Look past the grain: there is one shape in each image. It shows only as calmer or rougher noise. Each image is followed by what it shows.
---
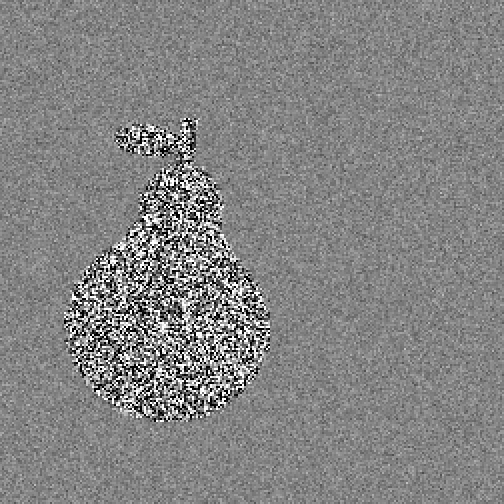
pear
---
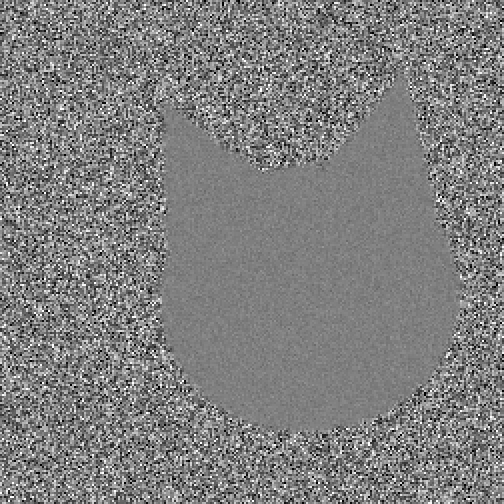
cat's head
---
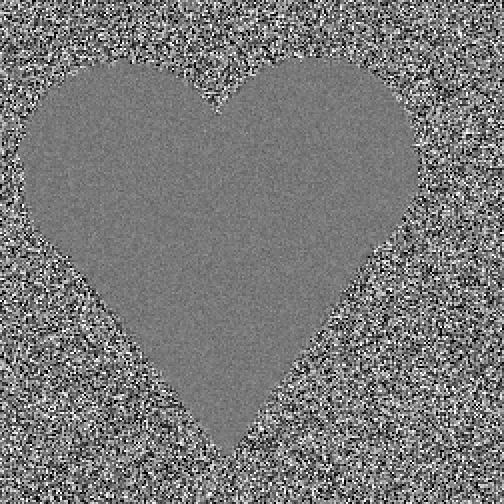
heart
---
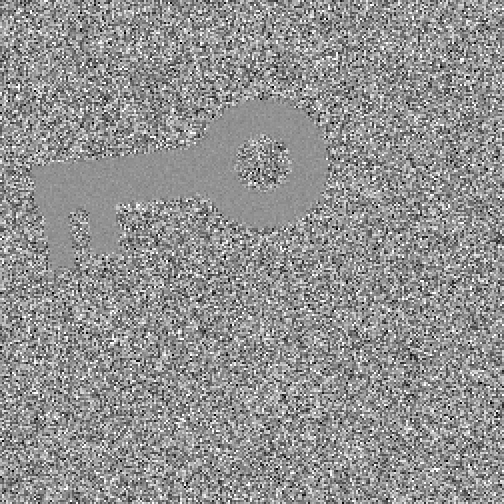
key
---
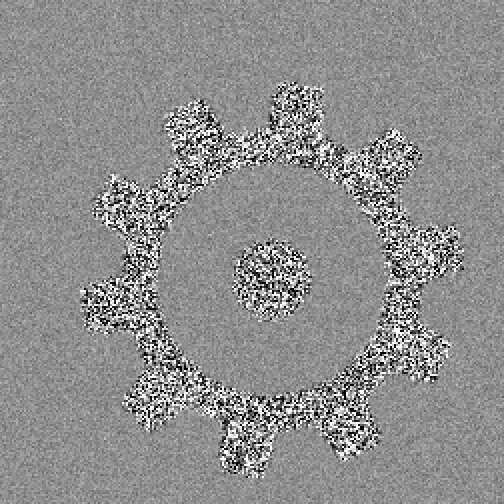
gear
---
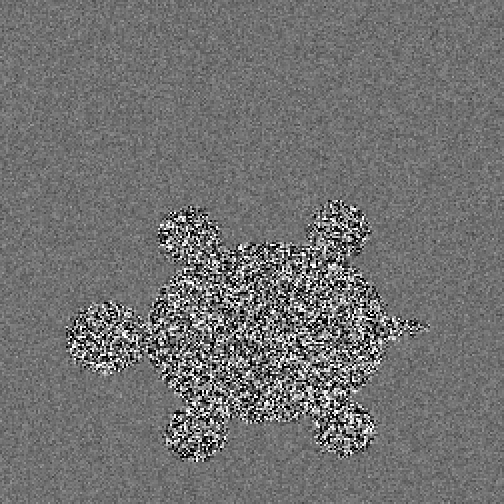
turtle
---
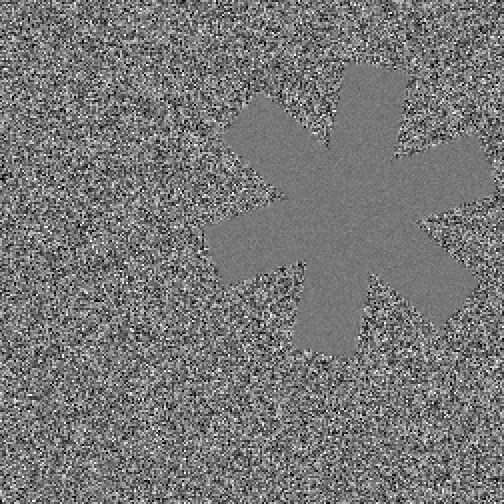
asterisk
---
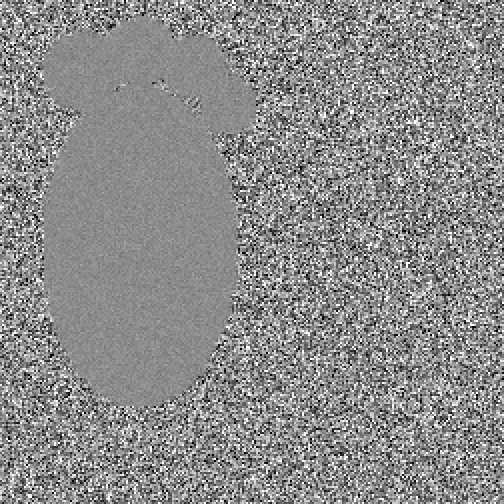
footprint
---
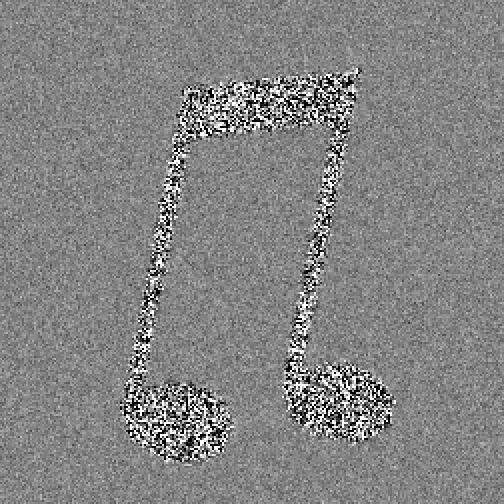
pair of musical notes
